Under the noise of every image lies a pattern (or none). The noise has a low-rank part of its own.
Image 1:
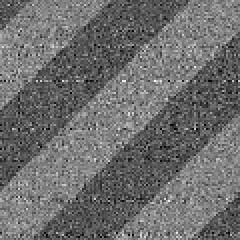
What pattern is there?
diagonal stripes
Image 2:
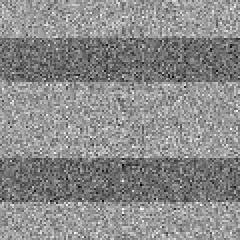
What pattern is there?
horizontal stripes
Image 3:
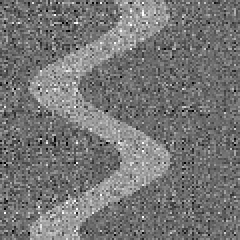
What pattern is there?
a wavy band
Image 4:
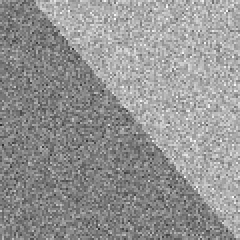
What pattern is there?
a sharp edge
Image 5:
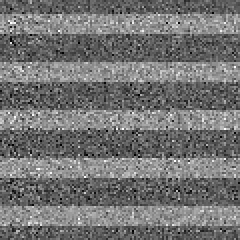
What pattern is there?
horizontal stripes
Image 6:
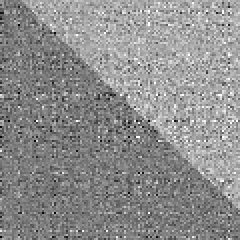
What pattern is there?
a sharp edge
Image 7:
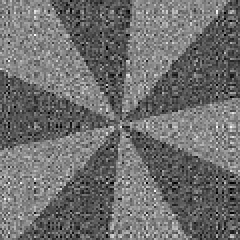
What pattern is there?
spokes from one point
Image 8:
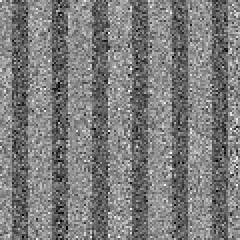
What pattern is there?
vertical stripes
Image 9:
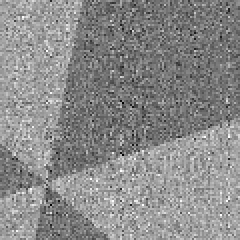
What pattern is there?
spokes from one point
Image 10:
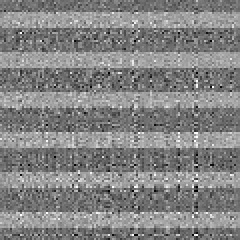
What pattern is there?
horizontal stripes
